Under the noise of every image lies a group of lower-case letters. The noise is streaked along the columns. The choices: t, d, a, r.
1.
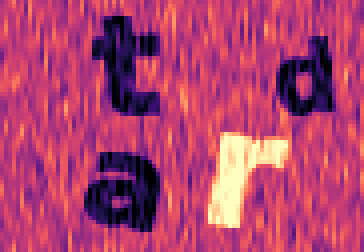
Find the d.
top right
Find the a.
bottom left
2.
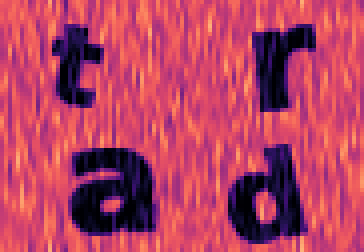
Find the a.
bottom left
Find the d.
bottom right
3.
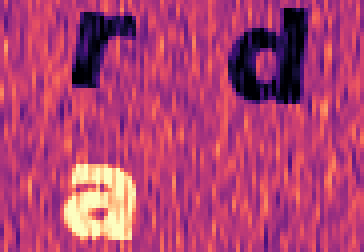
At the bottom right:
nothing
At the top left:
r
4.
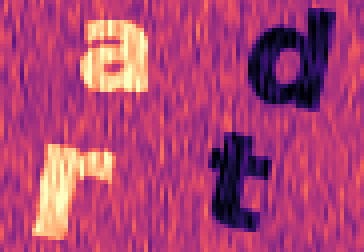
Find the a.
top left
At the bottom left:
r
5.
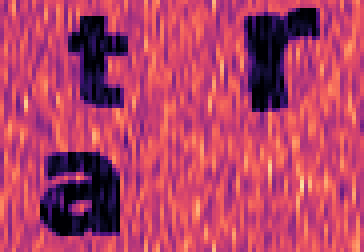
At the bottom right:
nothing
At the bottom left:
a
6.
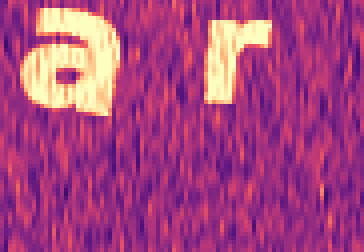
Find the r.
top right
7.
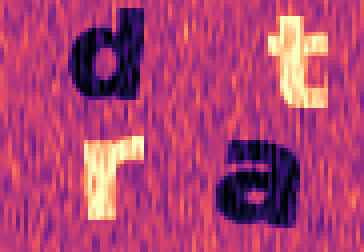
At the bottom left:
r
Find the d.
top left
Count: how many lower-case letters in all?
4
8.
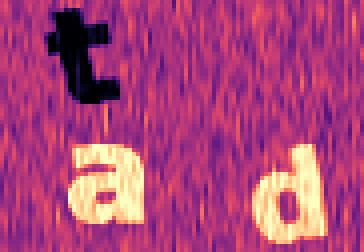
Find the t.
top left
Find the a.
bottom left
